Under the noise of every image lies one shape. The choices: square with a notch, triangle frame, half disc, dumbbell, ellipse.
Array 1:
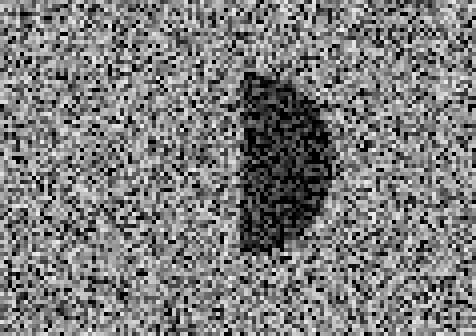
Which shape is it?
half disc
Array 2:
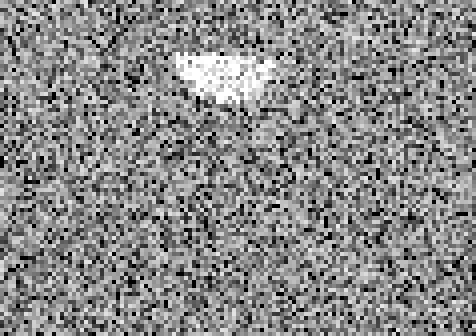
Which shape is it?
half disc
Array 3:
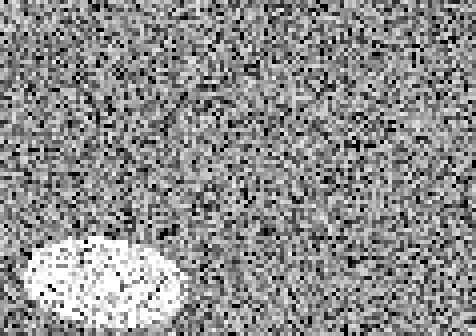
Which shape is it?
ellipse
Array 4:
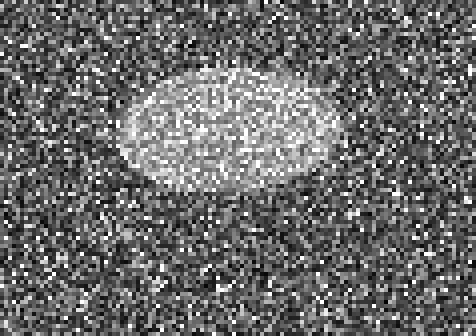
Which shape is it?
ellipse
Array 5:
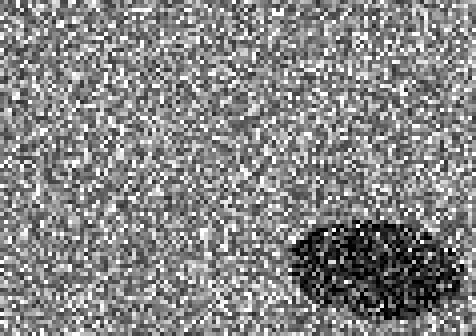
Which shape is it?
ellipse
